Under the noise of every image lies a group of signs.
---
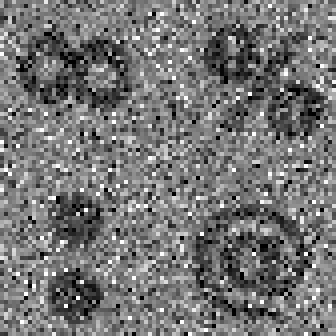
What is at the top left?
infinity sign
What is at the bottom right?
at sign
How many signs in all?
4
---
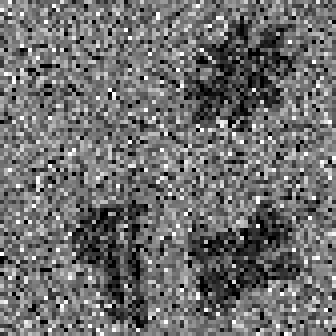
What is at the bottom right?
not-equal sign
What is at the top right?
hash sign
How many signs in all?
3
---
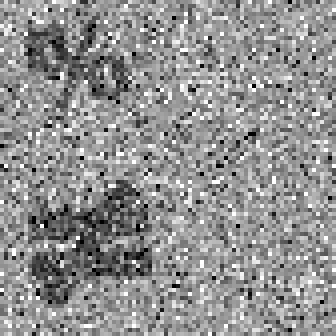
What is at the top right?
nothing
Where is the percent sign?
top left
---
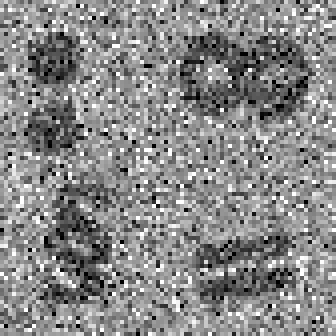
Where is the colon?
top left
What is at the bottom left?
section sign
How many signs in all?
4
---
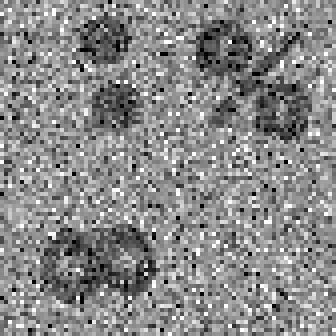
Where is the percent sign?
top right
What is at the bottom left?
infinity sign
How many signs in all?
3
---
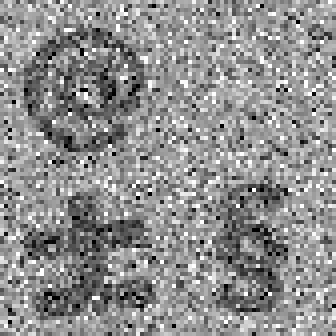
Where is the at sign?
top left
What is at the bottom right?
section sign
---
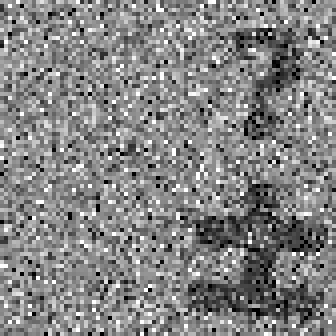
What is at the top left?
nothing
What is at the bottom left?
nothing
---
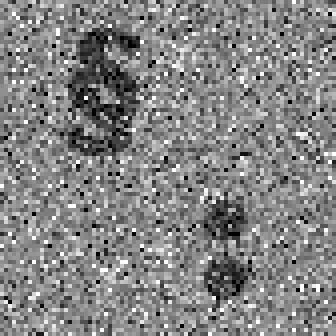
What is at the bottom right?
colon
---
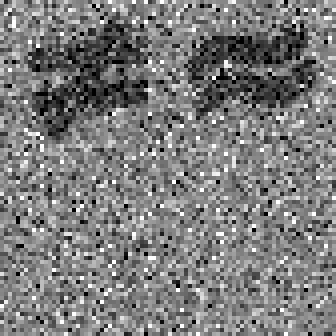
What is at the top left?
not-equal sign
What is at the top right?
approximately sign
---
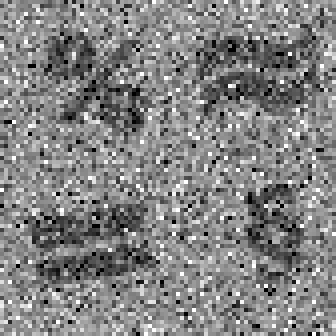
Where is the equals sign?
bottom left
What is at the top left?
percent sign
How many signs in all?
4
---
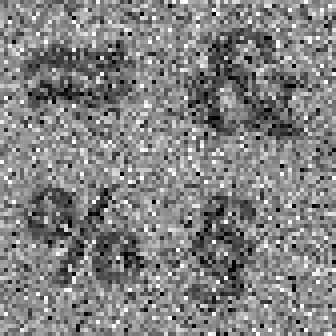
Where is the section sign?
bottom right
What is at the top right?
ampersand
